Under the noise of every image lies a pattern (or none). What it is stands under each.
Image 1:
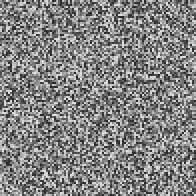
only noise
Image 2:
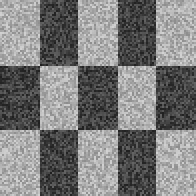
a checkerboard
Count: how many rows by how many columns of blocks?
3 by 5
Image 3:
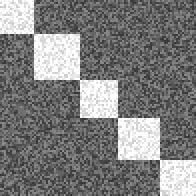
blocks along the diagonal
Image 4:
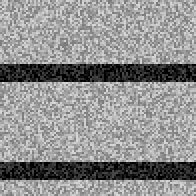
bands of rows
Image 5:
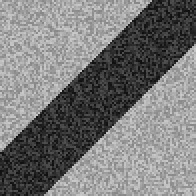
a diagonal band
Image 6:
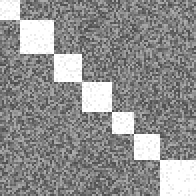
blocks along the diagonal
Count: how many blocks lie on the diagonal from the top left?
7
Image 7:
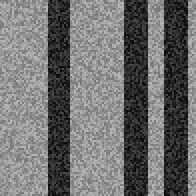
bands of columns
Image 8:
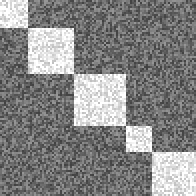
blocks along the diagonal
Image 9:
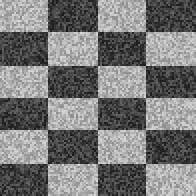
a checkerboard
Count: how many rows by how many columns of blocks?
6 by 4
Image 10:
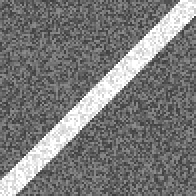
a diagonal band
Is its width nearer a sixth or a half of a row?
a sixth
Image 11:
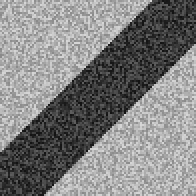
a diagonal band
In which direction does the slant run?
bottom left to top right
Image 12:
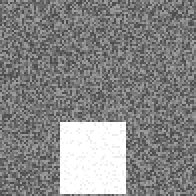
one block
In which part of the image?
bottom middle
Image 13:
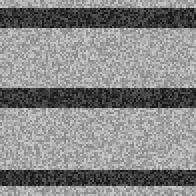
bands of rows
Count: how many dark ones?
3
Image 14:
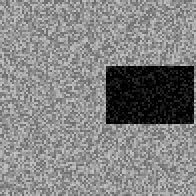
one block
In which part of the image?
middle right
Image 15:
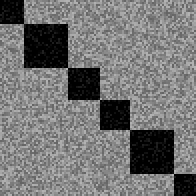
blocks along the diagonal
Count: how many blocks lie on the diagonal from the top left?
6
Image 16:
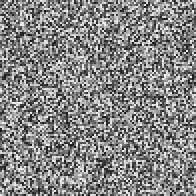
only noise
